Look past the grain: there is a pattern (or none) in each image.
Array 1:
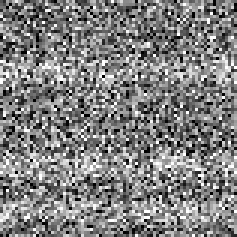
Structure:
bands of rows
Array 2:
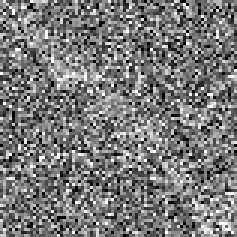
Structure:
blocks along the diagonal
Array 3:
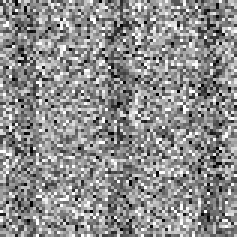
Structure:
bands of columns
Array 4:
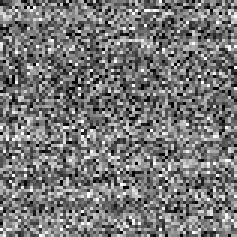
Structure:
bands of rows
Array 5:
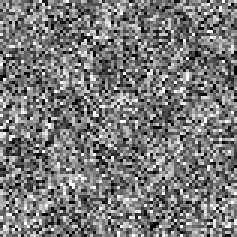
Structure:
a checkerboard
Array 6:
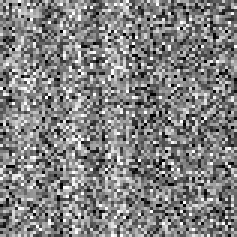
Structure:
bands of columns
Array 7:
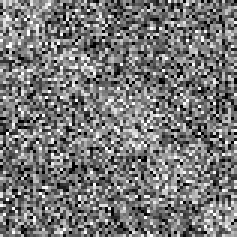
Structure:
blocks along the diagonal
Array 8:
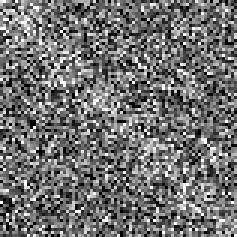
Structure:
blocks along the diagonal
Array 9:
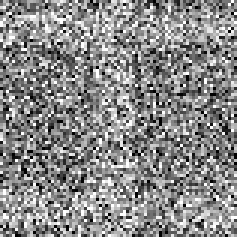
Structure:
bands of rows crossing bands of columns
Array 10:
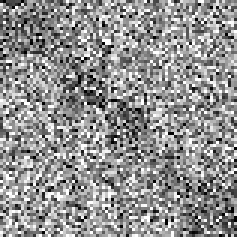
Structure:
blocks along the diagonal
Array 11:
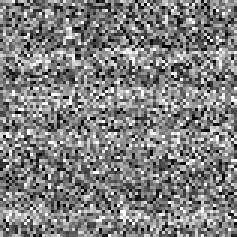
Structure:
bands of rows
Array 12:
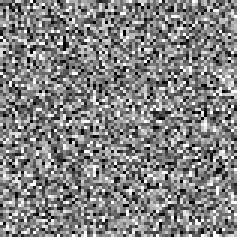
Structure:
only noise
